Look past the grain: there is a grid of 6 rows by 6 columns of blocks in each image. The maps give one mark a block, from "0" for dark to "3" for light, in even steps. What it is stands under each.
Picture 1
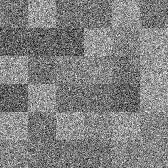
1 3 1 1 3 1
0 0 0 3 2 3
3 1 2 2 1 3
0 3 1 1 0 3
3 1 3 2 3 2
2 1 1 1 2 2
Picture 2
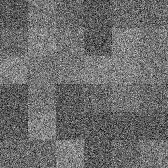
0 2 1 0 1 1
1 3 2 0 3 2
3 2 2 3 3 2
0 2 0 1 2 1
0 3 0 0 0 0
1 1 3 0 1 2
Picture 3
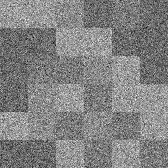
3 3 2 0 1 0
0 0 3 3 0 0
0 1 1 2 3 0
0 2 3 1 3 3
3 2 1 2 1 3
0 0 3 1 3 1
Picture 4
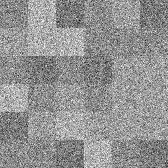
1 3 0 1 2 0
2 3 3 1 1 1
1 0 1 0 2 2
3 1 2 1 2 2
0 2 3 2 2 2
1 1 0 3 1 0
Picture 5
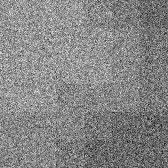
3 3 3 2 1 0
3 3 3 3 2 1
3 3 3 3 2 1
3 3 2 2 2 1
2 2 2 1 0 0
2 2 1 0 0 0
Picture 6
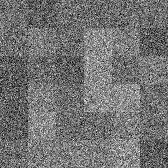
1 0 1 1 1 1
1 2 1 3 2 0
0 1 0 3 1 2
0 2 1 3 3 1
0 3 1 1 2 1
1 2 2 2 3 0
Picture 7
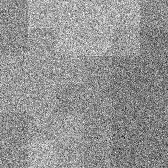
1 3 3 3 3 1
1 2 3 3 2 0
2 2 2 1 0 0
2 2 1 1 0 0
1 2 2 1 0 0
1 3 2 1 0 0
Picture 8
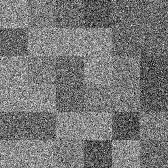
3 2 1 0 1 1
1 3 3 3 1 1
3 2 1 3 2 0
3 3 1 2 2 0
1 1 3 3 0 2
3 3 2 0 3 1
